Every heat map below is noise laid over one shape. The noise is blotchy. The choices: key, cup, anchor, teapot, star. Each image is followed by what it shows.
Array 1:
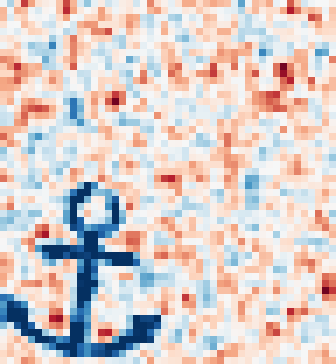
anchor
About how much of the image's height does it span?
half
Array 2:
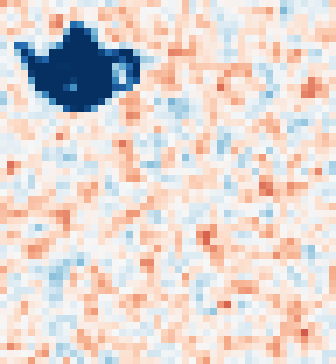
teapot
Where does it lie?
top left
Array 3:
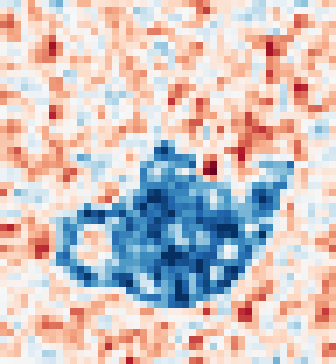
teapot
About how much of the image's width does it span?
two thirds
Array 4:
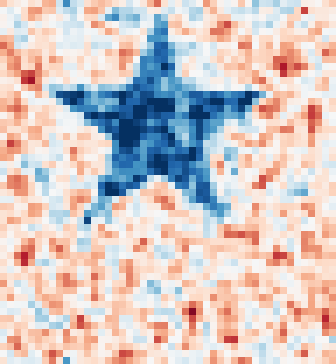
star
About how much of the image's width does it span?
two thirds
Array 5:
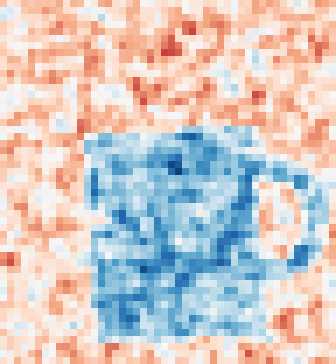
cup
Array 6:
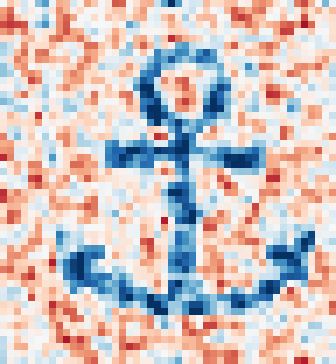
anchor
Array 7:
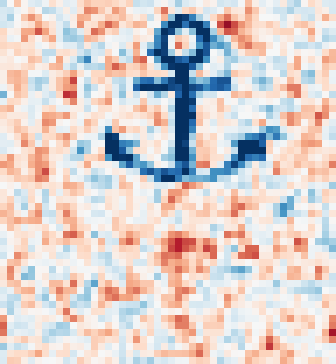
anchor
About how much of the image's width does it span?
half
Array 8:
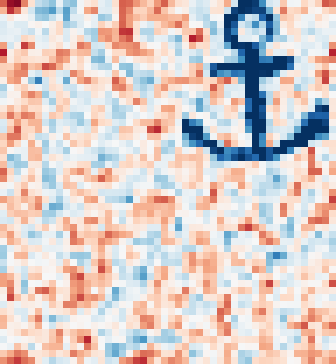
anchor
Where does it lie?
top right
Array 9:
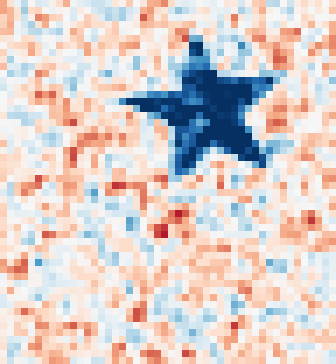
star
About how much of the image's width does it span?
half
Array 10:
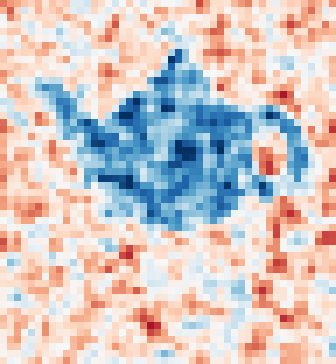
teapot
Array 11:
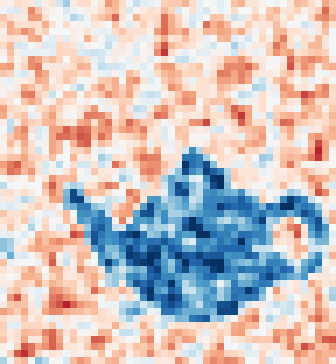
teapot
